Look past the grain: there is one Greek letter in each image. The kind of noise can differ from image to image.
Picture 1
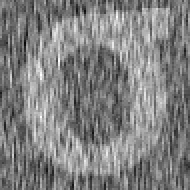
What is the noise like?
streaked along the columns
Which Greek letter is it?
sigma
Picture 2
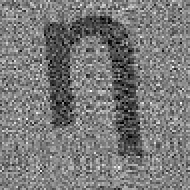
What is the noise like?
low rank plus noise
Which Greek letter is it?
eta
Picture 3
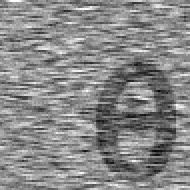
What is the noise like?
streaked along the rows
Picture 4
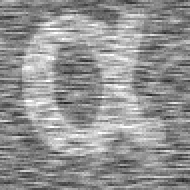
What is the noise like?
streaked along the rows
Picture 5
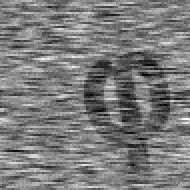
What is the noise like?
streaked along the rows
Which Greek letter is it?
phi
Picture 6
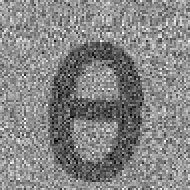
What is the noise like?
low rank plus noise
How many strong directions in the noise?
three or four
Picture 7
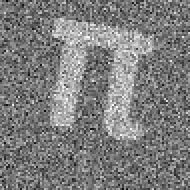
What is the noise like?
independent entries
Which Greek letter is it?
pi
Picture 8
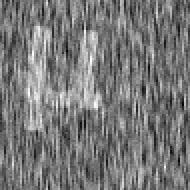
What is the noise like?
streaked along the columns
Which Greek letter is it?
mu
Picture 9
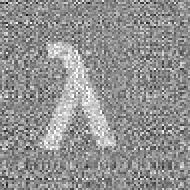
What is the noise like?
low rank plus noise
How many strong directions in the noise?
three or four
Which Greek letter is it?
lambda
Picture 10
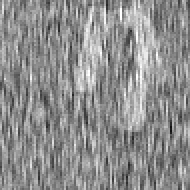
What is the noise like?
streaked along the columns
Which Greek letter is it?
eta
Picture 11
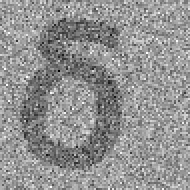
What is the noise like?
independent entries
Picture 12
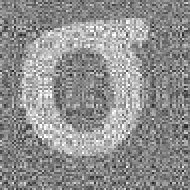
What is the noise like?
low rank plus noise
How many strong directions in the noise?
two
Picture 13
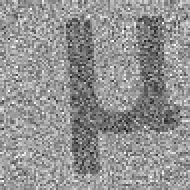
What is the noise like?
low rank plus noise
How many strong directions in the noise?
five to eight
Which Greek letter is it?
mu
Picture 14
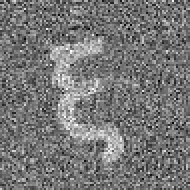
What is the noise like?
low rank plus noise
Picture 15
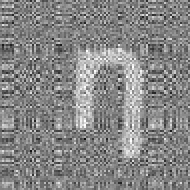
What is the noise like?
low rank plus noise
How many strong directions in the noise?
one
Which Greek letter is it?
eta
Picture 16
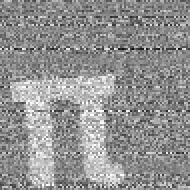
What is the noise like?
rows of uneven size
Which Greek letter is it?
pi
